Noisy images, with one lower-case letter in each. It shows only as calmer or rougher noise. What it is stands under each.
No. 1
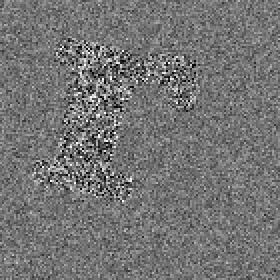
r
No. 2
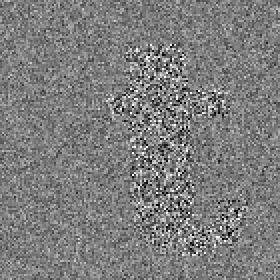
t
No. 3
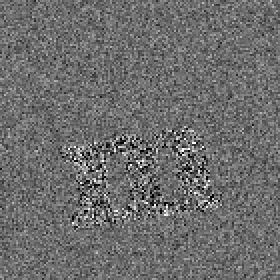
m
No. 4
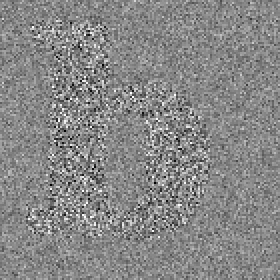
b
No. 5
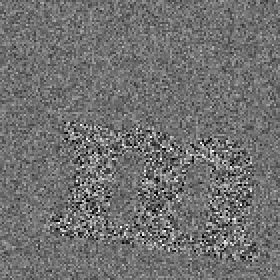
m
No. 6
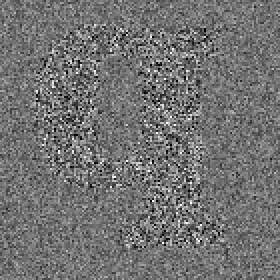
q
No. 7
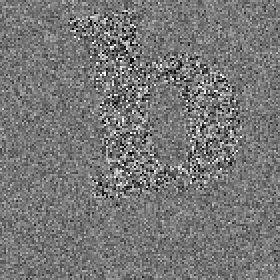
b
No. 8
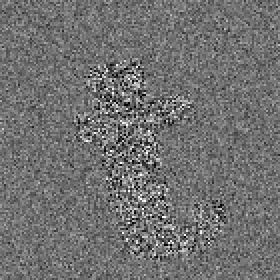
t
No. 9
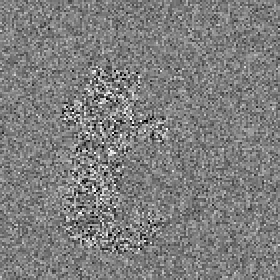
t
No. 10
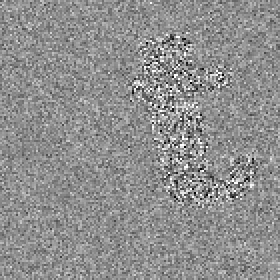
t
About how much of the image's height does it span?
two thirds
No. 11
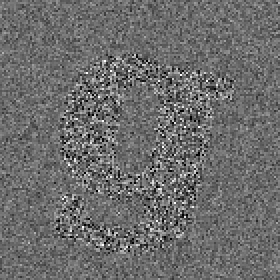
g
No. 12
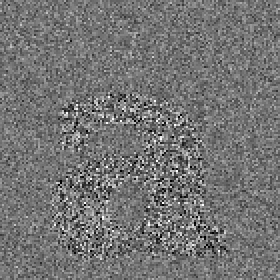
a
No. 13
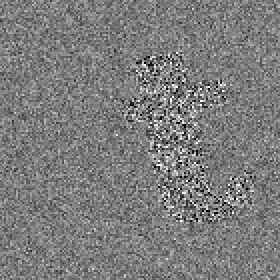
t
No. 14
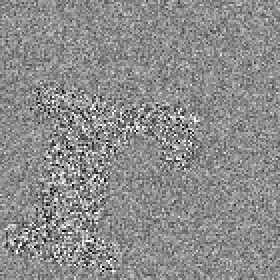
r
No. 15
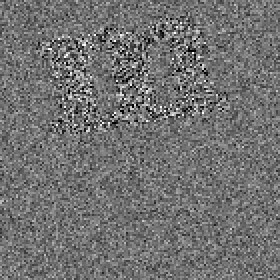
m
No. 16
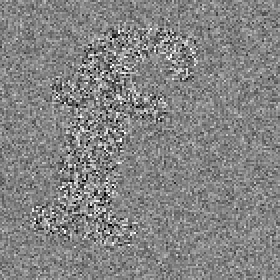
f
